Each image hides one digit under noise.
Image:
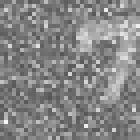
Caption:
light 7
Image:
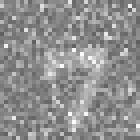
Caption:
light 7
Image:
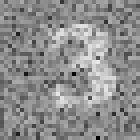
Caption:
light 3
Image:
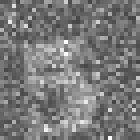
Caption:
light 5
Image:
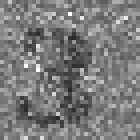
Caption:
dark 3
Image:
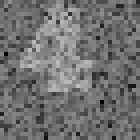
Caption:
light 4
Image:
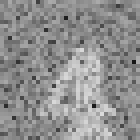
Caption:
light 4
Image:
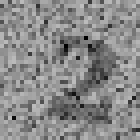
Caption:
dark 2
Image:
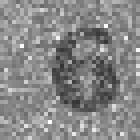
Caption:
dark 6
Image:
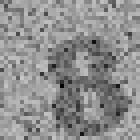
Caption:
dark 8
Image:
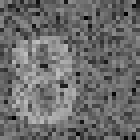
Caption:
light 8
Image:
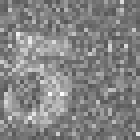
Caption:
light 5
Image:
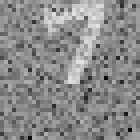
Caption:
light 7
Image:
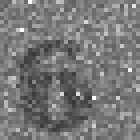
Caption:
dark 6
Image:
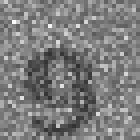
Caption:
dark 9
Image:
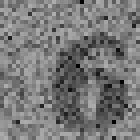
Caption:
dark 6
